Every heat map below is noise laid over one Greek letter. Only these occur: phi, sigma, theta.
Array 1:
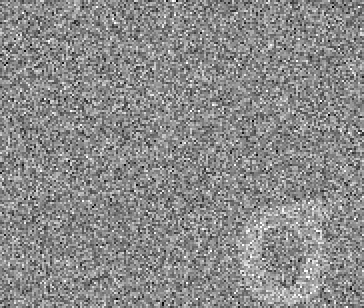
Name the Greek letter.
sigma
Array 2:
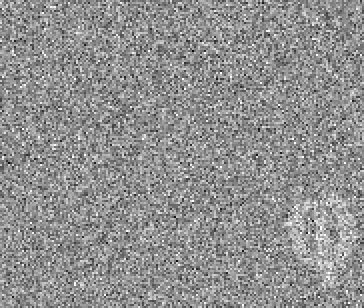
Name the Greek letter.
phi
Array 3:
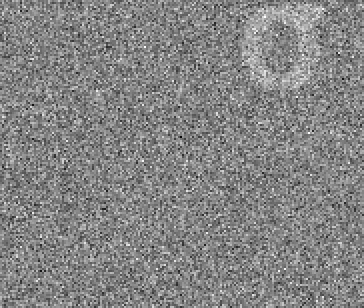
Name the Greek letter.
sigma
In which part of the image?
top right
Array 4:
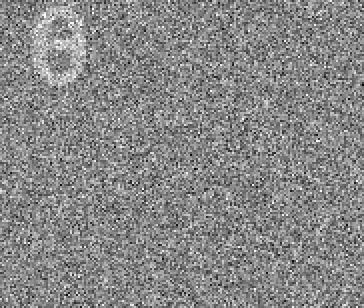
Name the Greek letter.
theta
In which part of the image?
top left
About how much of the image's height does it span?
a quarter
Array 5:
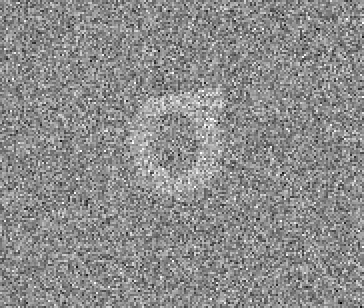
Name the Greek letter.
sigma
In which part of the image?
centre
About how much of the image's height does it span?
a third
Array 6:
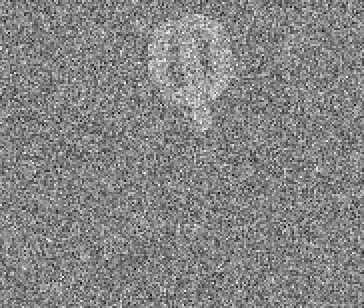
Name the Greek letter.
phi
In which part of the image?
top middle
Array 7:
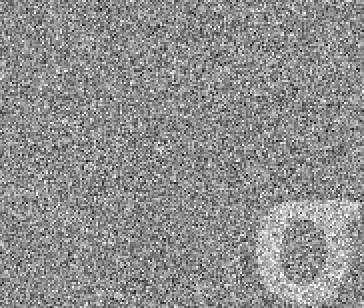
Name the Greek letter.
sigma
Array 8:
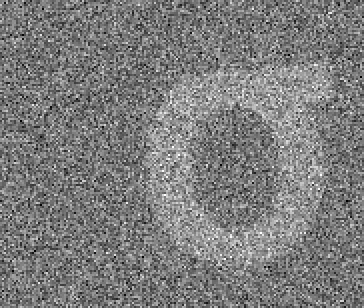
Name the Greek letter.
sigma
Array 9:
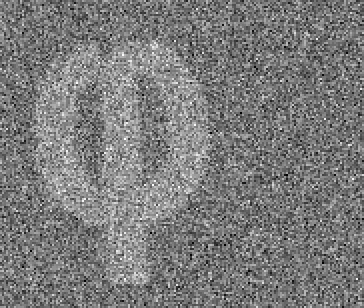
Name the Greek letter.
phi
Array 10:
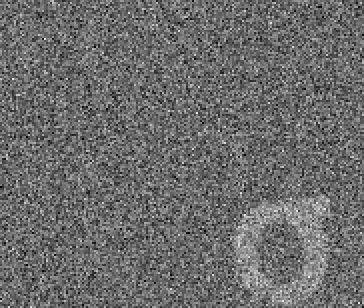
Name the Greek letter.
sigma
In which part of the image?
bottom right
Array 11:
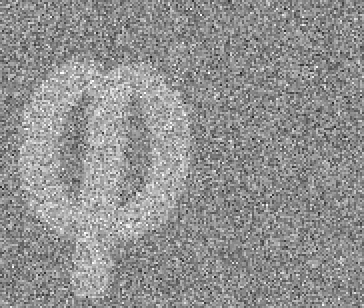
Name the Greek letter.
phi
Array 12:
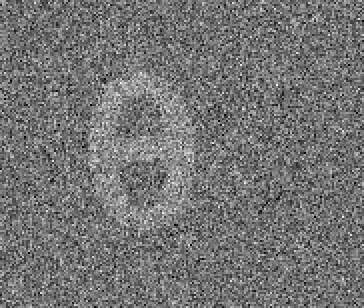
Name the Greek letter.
theta
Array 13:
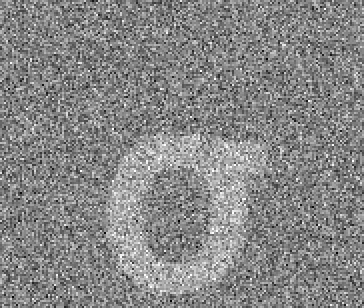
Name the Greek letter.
sigma
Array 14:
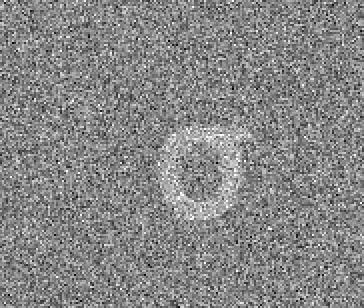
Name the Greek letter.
sigma
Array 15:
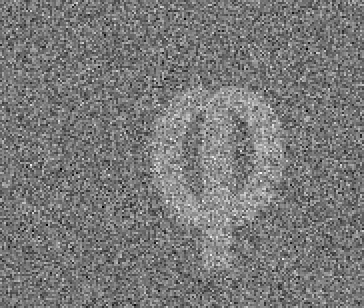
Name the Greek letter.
phi
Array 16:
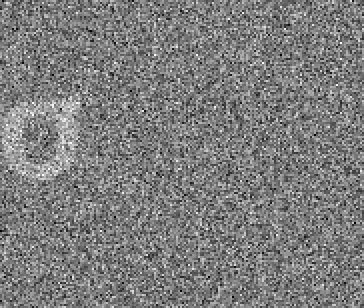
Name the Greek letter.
sigma
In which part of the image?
middle left
